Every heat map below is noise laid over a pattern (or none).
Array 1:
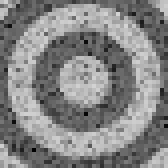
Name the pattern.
rings round one point
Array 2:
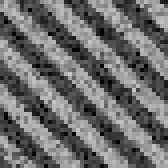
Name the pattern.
diagonal stripes
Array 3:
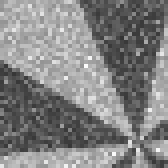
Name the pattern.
spokes from one point
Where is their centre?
bottom right
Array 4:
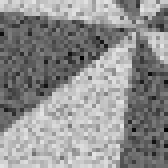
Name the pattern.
spokes from one point
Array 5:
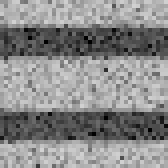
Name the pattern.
horizontal stripes
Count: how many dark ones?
2
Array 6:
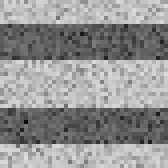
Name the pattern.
horizontal stripes
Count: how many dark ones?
2
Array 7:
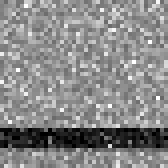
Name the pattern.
one horizontal stripe
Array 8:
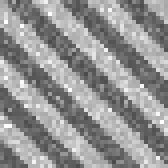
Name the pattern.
diagonal stripes
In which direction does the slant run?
top left to bottom right
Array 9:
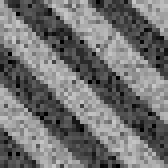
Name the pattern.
diagonal stripes
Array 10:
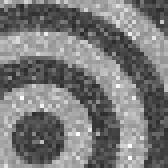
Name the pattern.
rings round one point
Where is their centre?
bottom left
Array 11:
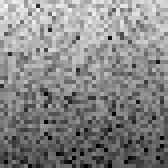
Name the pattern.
a smooth slope
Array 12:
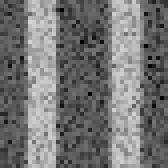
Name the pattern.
vertical stripes
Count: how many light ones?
2
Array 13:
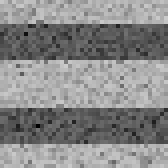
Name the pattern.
horizontal stripes
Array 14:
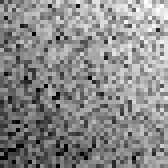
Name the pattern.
a smooth slope
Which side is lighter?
top right
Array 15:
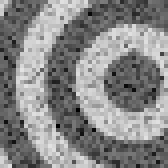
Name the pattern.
rings round one point
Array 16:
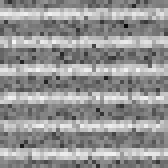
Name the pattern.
horizontal stripes
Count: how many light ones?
6
